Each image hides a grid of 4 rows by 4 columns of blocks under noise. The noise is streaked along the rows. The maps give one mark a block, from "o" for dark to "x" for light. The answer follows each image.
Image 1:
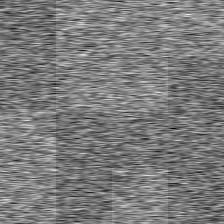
oxxx
oxxo
xooo
xoxo
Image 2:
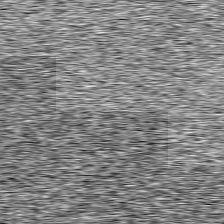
xxxx
oxxx
ooox
oooo
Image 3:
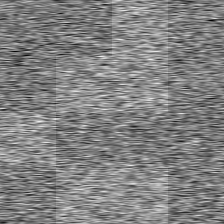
ooxo
oxxo
xooo
oxxo
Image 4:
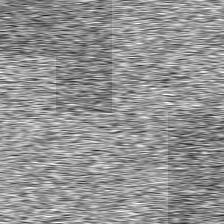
ooxx
xoxx
xxxo
xxxo
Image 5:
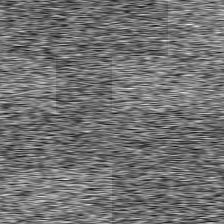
ooox
xoxx
oooo
xxoo
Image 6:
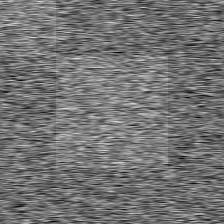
xooo
oxxo
oxxo
oooo
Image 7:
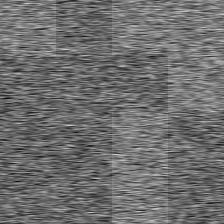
xoxx
ooox
ooxo
ooxo
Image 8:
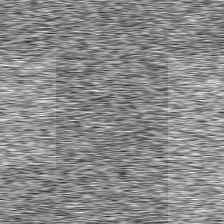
oooo
xoox
xoox
ooox
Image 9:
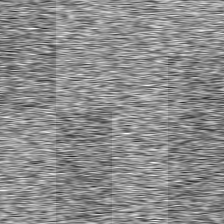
oxxx
oxxo
xoxo
xoxo
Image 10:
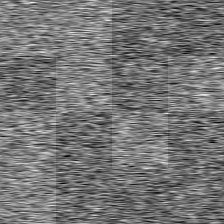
xxoo
oxox
xoxo
xooo
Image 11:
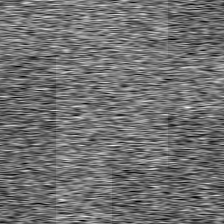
xxxo
oxxx
oxxo
oxoo
